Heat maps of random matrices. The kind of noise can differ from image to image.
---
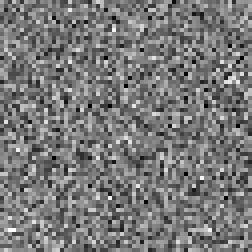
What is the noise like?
independent entries
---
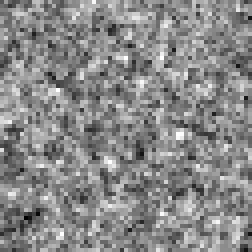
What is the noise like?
blotchy
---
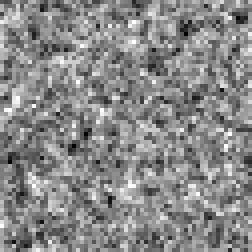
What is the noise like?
blotchy
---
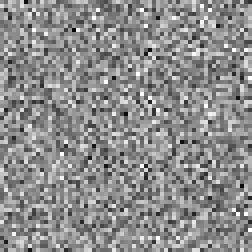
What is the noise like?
low rank plus noise
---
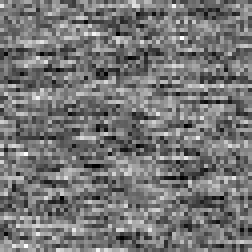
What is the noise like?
streaked along the rows
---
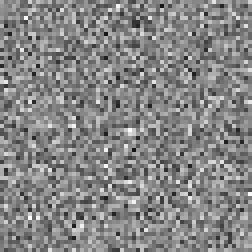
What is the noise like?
low rank plus noise
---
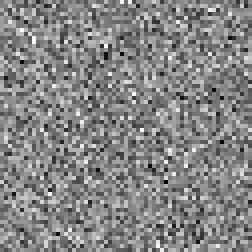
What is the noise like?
independent entries
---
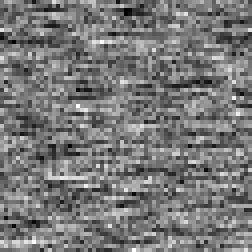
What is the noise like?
streaked along the rows
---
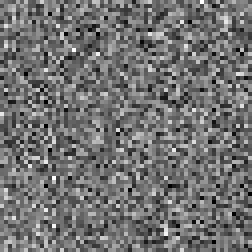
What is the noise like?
low rank plus noise
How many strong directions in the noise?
five to eight
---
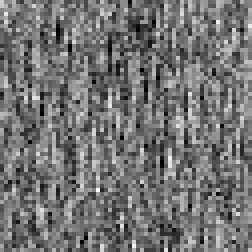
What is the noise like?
streaked along the columns
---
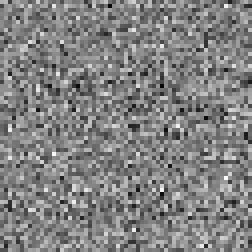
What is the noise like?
low rank plus noise
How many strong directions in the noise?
five to eight
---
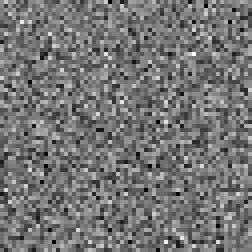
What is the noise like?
independent entries
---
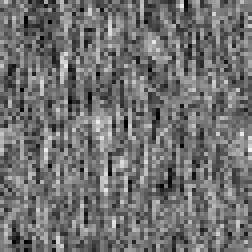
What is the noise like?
streaked along the columns
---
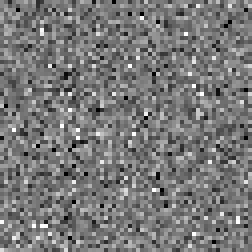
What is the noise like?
heavy tails
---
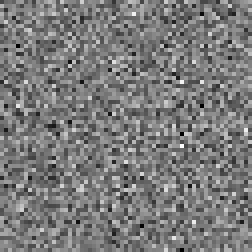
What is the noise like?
low rank plus noise
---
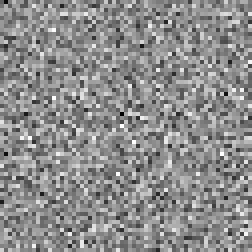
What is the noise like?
independent entries
